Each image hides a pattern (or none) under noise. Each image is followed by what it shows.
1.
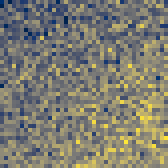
a smooth slope
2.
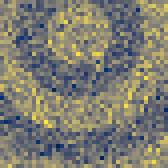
rings round one point
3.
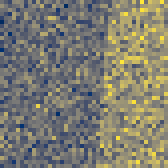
a sharp edge
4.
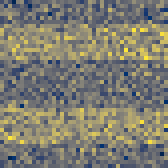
horizontal stripes
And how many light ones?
2
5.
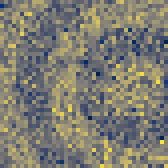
rings round one point
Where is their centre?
middle right
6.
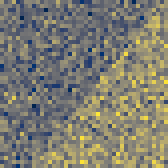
a sharp edge
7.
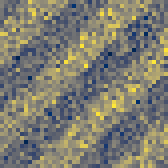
diagonal stripes
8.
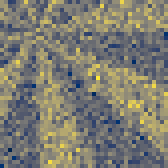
spokes from one point
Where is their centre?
top left
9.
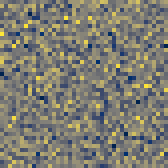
only noise
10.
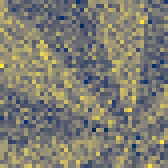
spokes from one point
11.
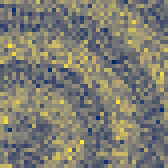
rings round one point
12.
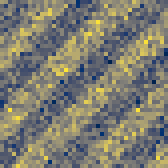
diagonal stripes
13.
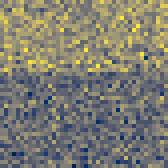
a sharp edge
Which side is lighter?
top
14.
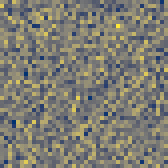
only noise
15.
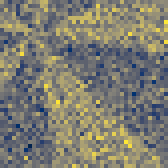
spokes from one point
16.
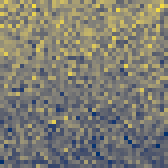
a smooth slope
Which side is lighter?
top
